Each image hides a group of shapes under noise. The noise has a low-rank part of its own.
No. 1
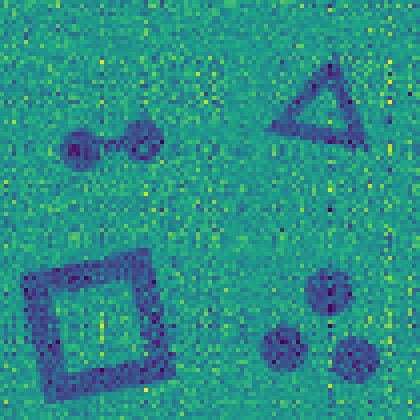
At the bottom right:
three dots
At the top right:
triangle frame
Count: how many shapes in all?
4
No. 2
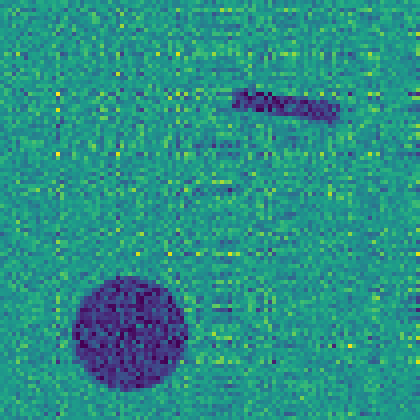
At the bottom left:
disc
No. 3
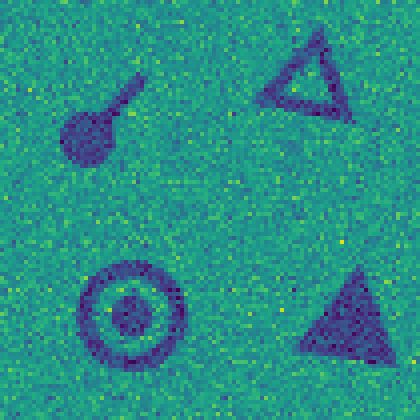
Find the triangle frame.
top right
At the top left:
lollipop
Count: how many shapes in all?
4
